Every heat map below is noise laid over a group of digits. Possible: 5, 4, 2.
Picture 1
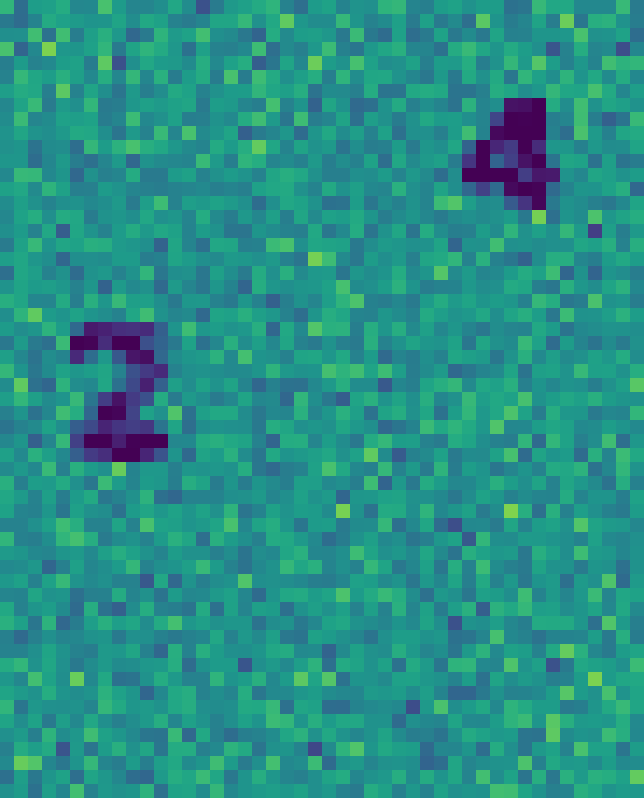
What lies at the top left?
nothing
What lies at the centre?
nothing
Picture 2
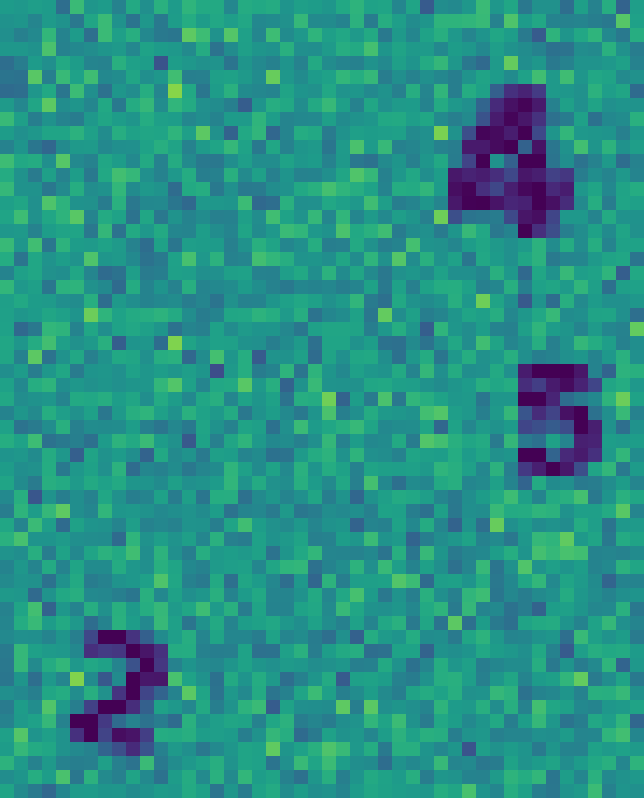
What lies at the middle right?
5
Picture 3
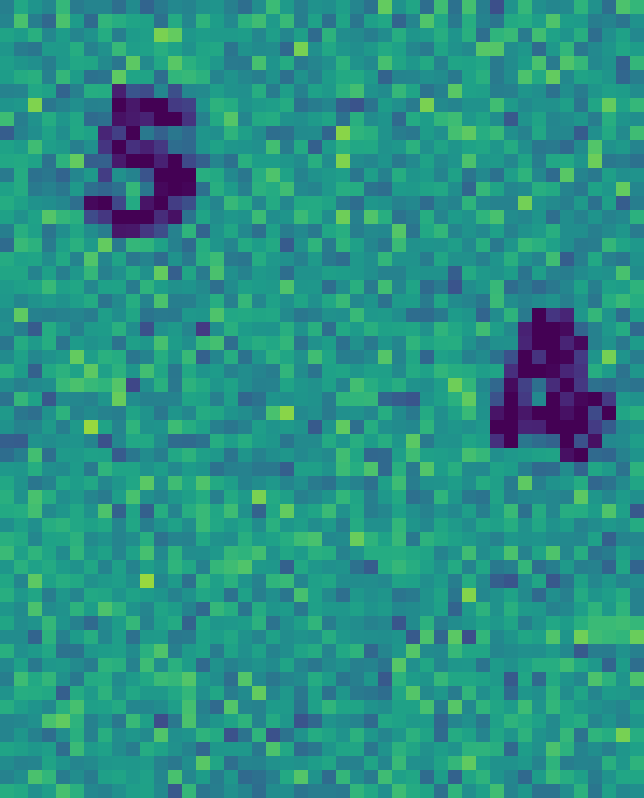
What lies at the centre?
nothing
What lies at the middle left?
nothing
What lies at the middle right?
4
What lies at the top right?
nothing
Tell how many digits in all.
2
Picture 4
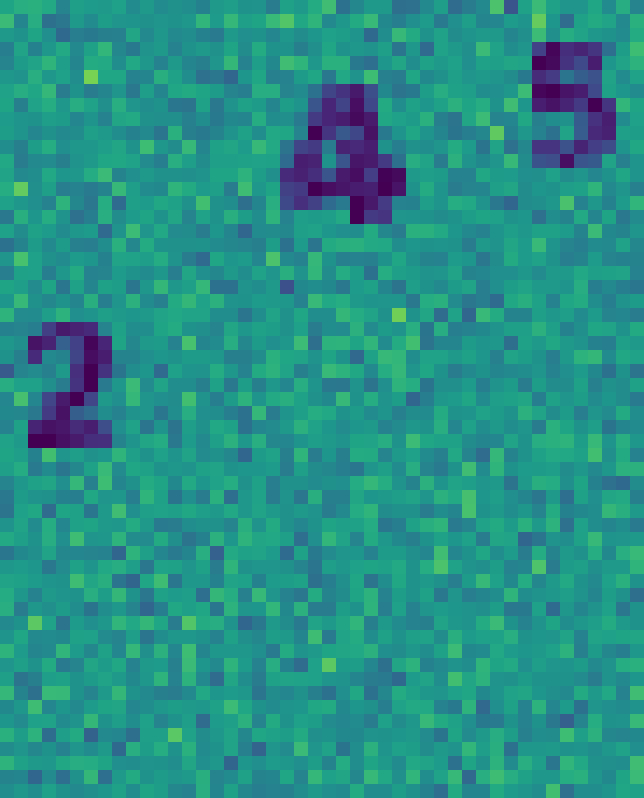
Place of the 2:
middle left
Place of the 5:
top right
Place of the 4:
top middle
